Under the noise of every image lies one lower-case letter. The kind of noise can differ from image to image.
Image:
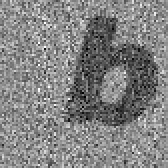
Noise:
columns of uneven size
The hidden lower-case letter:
b
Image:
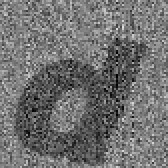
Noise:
columns of uneven size
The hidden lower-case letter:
d
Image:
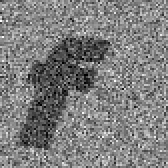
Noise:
low rank plus noise
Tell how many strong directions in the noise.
three or four
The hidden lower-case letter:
f
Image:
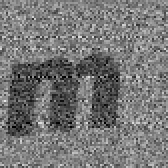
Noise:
rows of uneven size
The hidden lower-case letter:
m
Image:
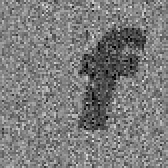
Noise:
columns of uneven size
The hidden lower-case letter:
f
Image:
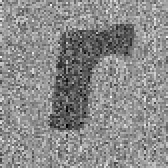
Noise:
columns of uneven size
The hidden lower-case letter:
r
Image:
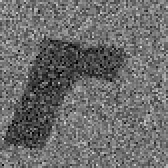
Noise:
independent entries
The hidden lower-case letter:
r
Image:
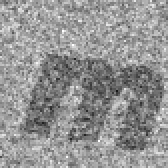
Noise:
blotchy
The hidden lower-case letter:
m
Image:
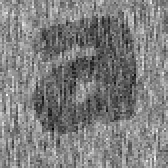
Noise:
streaked along the columns
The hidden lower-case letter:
a
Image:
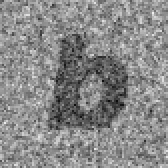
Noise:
blotchy
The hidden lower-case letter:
b
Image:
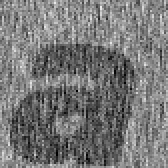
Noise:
streaked along the columns
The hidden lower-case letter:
a
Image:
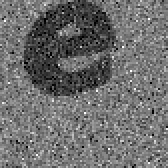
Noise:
heavy tails
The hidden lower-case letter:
e
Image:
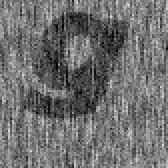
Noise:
streaked along the columns
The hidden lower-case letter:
g
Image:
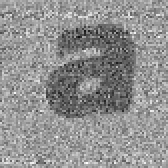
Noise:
rows of uneven size
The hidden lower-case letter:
a
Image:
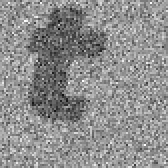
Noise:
independent entries
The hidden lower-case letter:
t
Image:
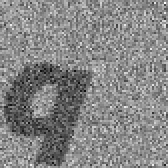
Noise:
low rank plus noise
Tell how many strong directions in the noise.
two
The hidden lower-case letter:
q
